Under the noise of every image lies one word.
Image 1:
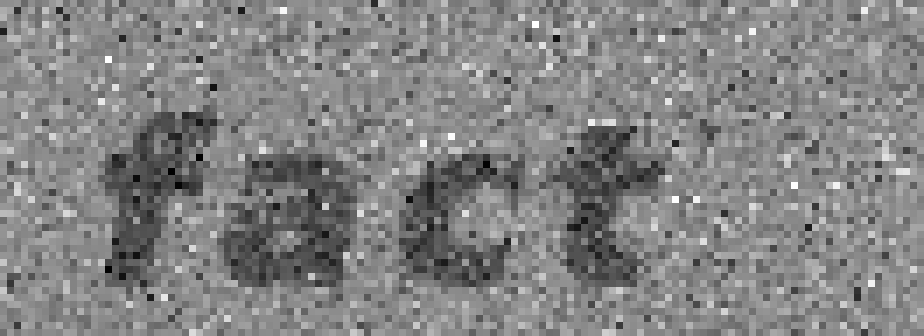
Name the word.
fact
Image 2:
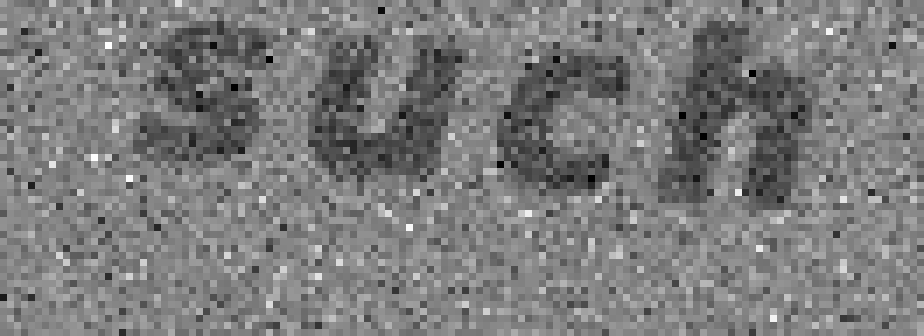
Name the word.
such
